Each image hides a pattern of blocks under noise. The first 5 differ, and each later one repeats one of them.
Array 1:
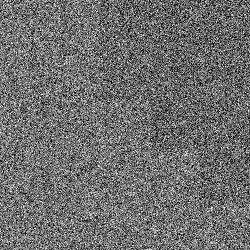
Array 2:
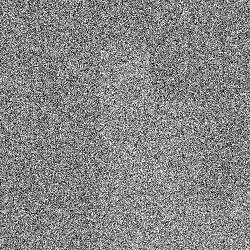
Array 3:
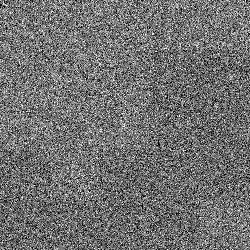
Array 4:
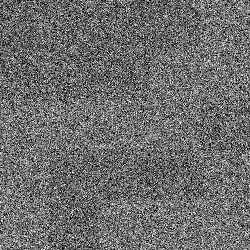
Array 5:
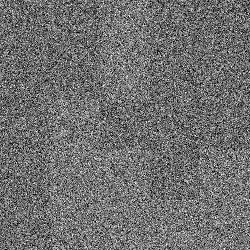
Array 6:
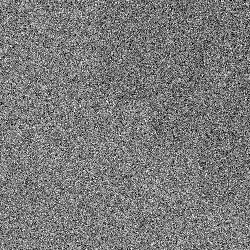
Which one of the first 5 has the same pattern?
1
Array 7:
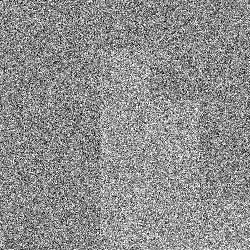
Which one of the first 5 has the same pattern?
2
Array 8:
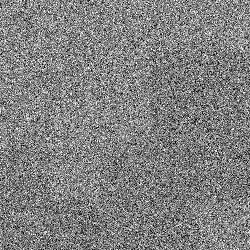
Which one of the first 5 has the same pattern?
3
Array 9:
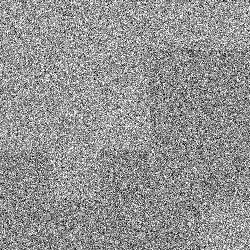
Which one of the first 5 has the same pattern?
3
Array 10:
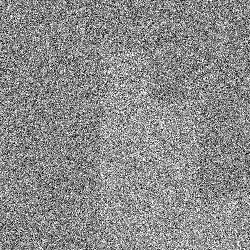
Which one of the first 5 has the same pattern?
2
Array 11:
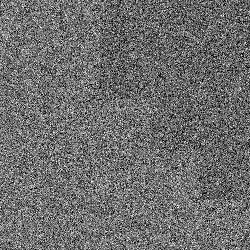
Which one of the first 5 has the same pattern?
1
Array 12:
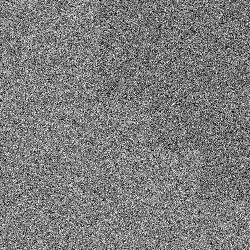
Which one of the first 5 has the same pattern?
1
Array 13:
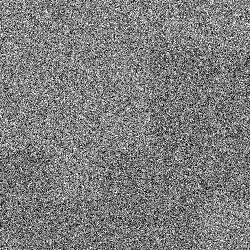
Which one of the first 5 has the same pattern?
3
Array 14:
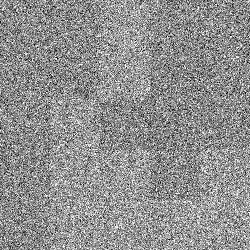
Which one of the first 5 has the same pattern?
5
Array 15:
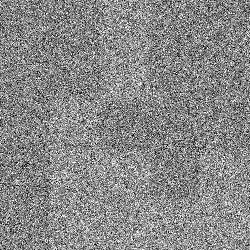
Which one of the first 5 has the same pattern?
5
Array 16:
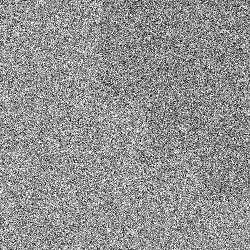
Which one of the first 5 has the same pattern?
1
